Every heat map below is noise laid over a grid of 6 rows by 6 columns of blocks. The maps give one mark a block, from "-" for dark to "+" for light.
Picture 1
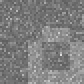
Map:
------
------
---++-
--+--+
--+--+
--++++
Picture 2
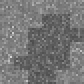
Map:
++++++
+++--+
++----
++---+
+----+
++--++
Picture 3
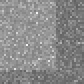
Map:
++++--
++++--
++++--
++++--
++++--
------
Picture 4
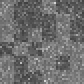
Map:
+--+--
+---+-
+-+-+-
-+-+++
+-++-+
+--+++
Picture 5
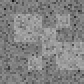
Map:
------
-++-+-
-+++--
---+++
--+-++
------
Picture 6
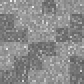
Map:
+++-++
-++++-
--++--
++--++
+--++-
--+++-
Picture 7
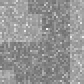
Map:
++---+
+++--+
+++--+
-----+
-----+
+----+
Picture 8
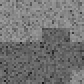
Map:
++++++
++++++
+++--+
------
------
-----+
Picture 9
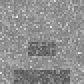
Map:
++++++
++++++
++++++
++--++
++++++
+----+
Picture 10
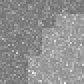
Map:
------
----++
---+++
---+++
--++++
--++++
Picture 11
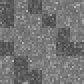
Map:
-+-+++
-++-++
++++-+
-+++--
+-++++
+--+++
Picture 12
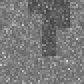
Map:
++---+
+++--+
+++-++
+++-++
++++++
++++++
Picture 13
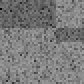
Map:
----++
----++
++++--
++++++
++++++
++++++
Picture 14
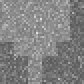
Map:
+++++-
+++++-
+++++-
-+++--
--+---
--+---
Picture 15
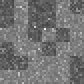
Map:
-+--+-
-+--++
++-+-+
-++-++
--+++-
+++++-
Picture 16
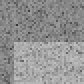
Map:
------
------
------
-+++++
-+++++
-+++++
